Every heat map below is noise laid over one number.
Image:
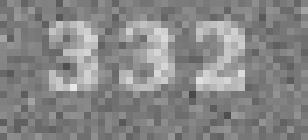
332
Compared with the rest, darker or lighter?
lighter
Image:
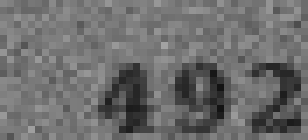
492
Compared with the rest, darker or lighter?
darker
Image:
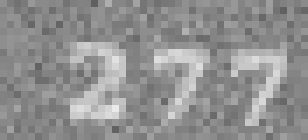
277
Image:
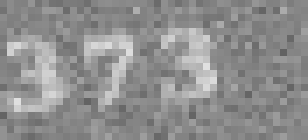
373
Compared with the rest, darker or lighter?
lighter
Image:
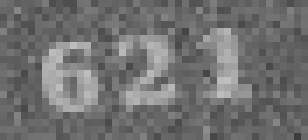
621
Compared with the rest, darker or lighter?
lighter
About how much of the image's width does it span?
two thirds
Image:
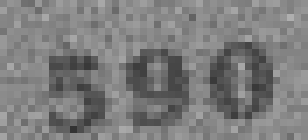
590
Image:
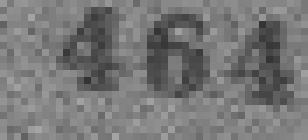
464
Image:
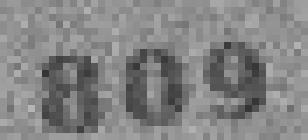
809
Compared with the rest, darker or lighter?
darker
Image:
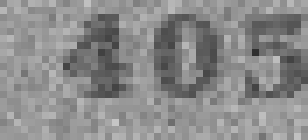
405
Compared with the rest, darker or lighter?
darker
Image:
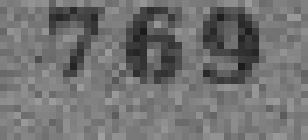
769
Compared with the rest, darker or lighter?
darker
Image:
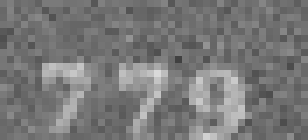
779
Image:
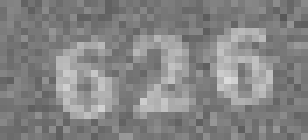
626
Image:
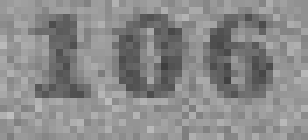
106
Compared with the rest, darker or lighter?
darker
